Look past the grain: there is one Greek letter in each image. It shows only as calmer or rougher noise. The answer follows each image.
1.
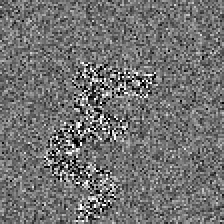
xi
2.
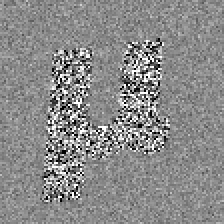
mu
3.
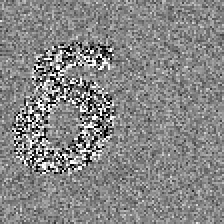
delta
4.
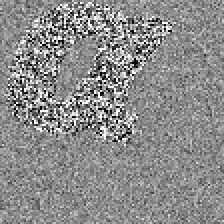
alpha
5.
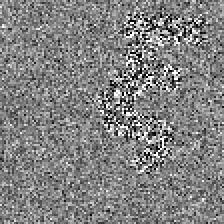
xi
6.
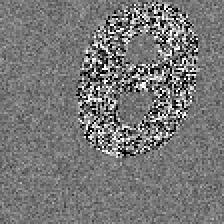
theta
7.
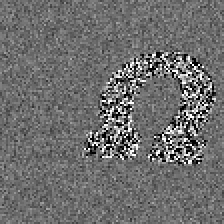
omega
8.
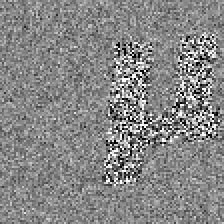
mu
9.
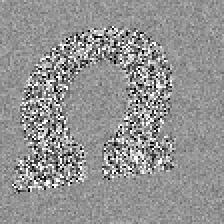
omega
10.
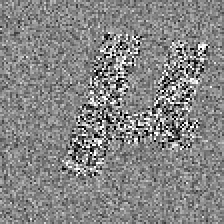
mu
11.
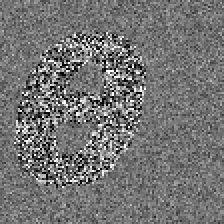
theta
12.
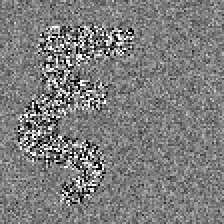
xi
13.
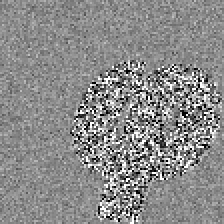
phi
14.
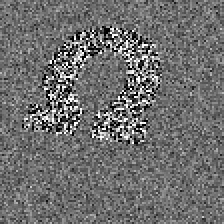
omega
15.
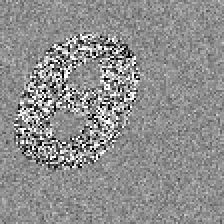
theta
